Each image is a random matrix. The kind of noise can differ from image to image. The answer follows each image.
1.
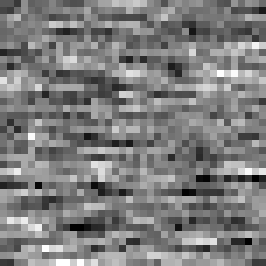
streaked along the rows
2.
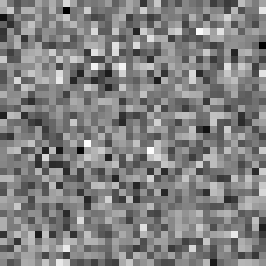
low rank plus noise
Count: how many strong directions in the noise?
five to eight
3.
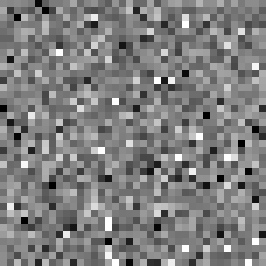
heavy tails
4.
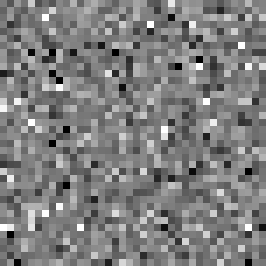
heavy tails
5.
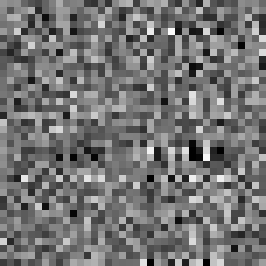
low rank plus noise
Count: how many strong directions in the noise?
one
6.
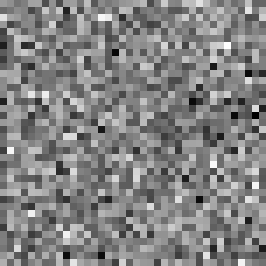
independent entries
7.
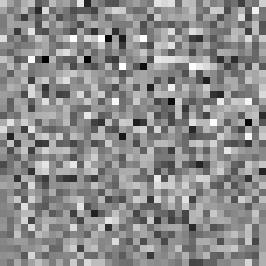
low rank plus noise
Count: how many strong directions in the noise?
two
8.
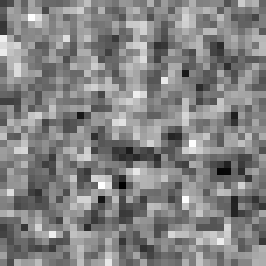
blotchy
